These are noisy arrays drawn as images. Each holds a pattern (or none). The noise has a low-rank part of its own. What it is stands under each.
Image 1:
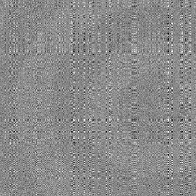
rings round one point
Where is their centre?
middle right
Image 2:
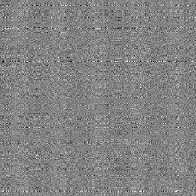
vertical stripes
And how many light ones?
5
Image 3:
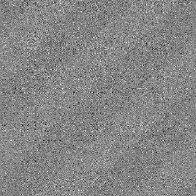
diagonal stripes
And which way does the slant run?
bottom left to top right
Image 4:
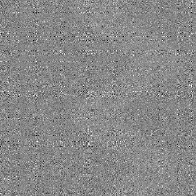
a wavy band
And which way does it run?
top to bottom
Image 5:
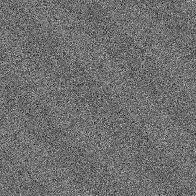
diagonal stripes
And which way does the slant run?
top left to bottom right
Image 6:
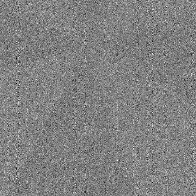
spokes from one point
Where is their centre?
top middle
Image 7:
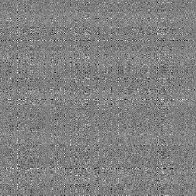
horizontal stripes
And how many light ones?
5
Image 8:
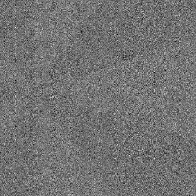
spokes from one point
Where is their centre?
middle left
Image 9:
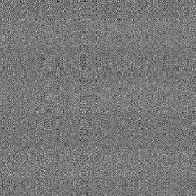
horizontal stripes
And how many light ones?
3
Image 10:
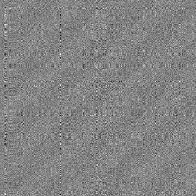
diagonal stripes
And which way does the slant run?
bottom left to top right
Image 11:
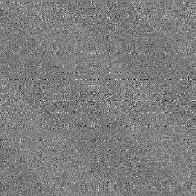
diagonal stripes
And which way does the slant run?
top left to bottom right
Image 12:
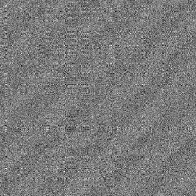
diagonal stripes
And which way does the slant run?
bottom left to top right
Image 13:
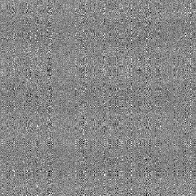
horizontal stripes
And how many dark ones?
3
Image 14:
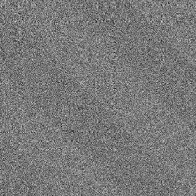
diagonal stripes
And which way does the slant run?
top left to bottom right
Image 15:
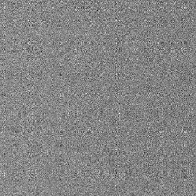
a smooth slope
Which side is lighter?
left
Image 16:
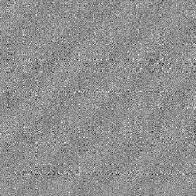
diagonal stripes
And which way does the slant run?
bottom left to top right
